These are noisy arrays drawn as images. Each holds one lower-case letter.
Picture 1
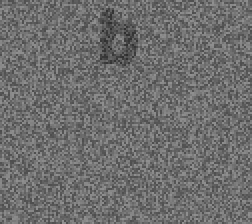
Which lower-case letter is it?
b
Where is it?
top middle
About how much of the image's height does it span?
a quarter
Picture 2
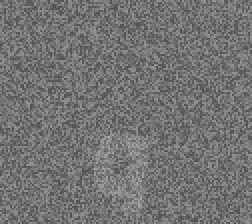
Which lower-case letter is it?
q
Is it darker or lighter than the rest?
lighter
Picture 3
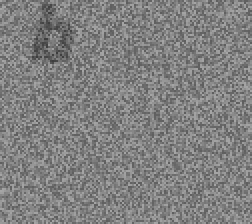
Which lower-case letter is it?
b
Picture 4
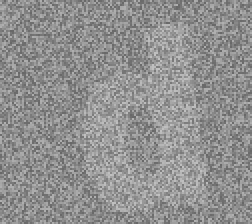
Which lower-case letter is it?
d
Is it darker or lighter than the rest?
lighter
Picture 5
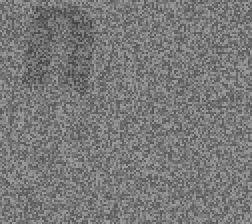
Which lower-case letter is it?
n
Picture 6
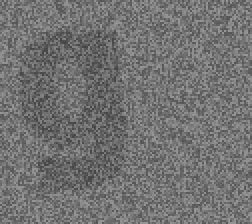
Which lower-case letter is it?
g
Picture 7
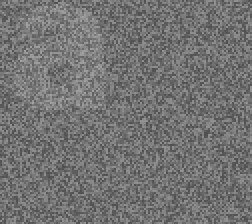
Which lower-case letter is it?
a
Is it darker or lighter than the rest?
lighter
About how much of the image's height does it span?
half
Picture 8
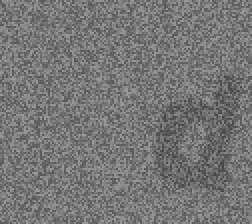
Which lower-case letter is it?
d
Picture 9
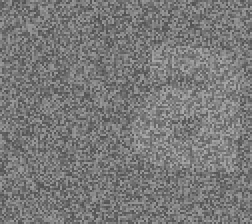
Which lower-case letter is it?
a
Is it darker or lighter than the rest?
lighter
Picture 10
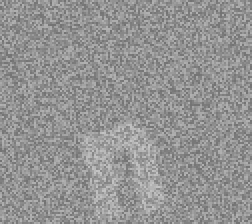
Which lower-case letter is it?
n
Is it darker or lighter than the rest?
lighter
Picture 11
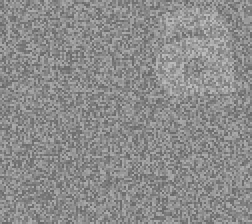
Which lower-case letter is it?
a
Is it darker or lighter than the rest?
lighter
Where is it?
top right
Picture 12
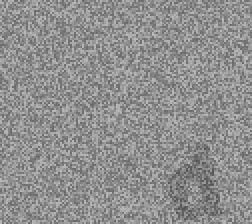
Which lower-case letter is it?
d
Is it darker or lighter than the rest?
darker
